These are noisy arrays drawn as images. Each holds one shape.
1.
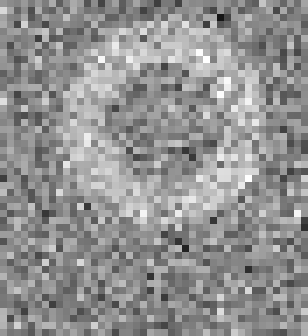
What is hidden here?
light ring
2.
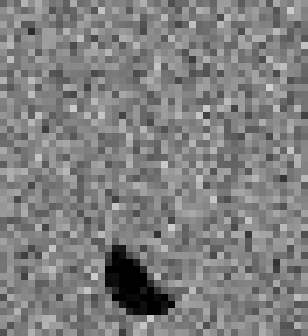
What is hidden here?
dark half disc, bottom middle
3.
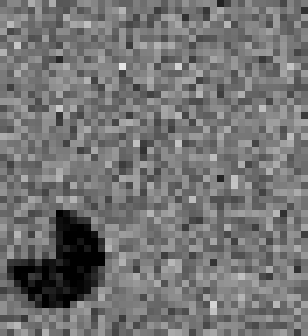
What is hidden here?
dark disc with a wedge cut out, bottom left
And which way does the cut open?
up and left
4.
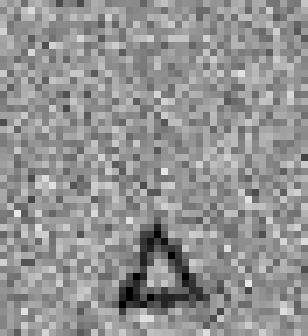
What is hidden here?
dark triangle frame, bottom middle
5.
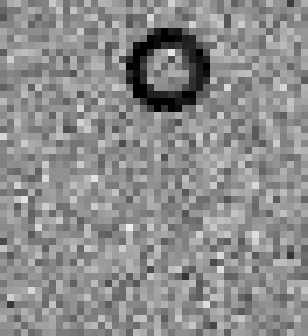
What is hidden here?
dark ring, top middle
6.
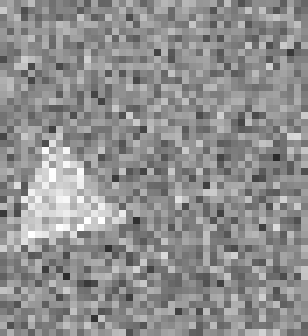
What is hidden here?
light triangle, middle left
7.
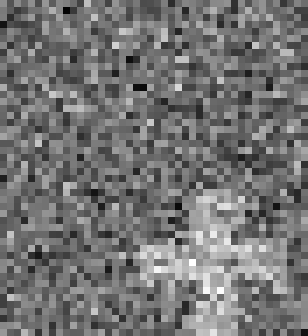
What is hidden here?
light cross
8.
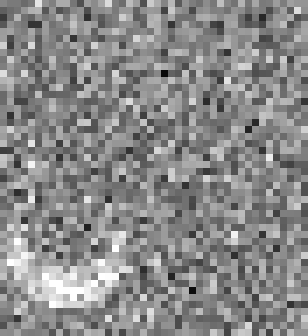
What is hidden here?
light crescent, bottom left
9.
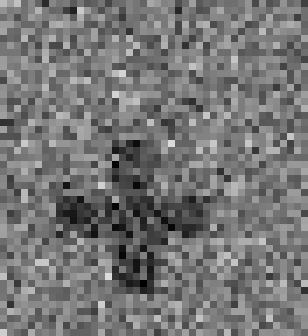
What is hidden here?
dark cross
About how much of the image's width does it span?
half
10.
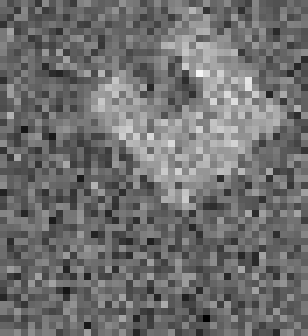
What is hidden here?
light square with a notch
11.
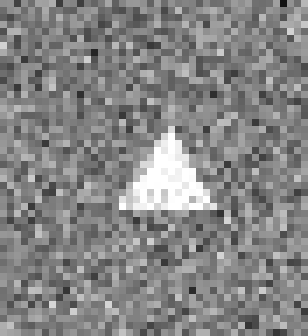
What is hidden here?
light triangle, centre
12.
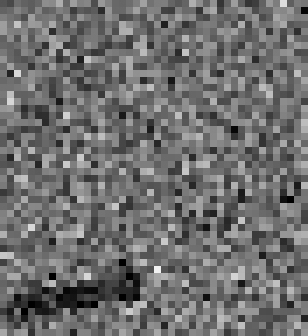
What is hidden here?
dark bar, bottom left
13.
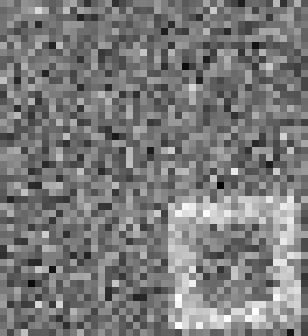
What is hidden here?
light square frame, bottom right
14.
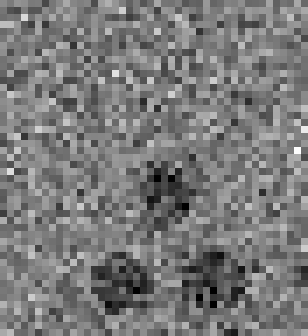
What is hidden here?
dark three dots
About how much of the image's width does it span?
half
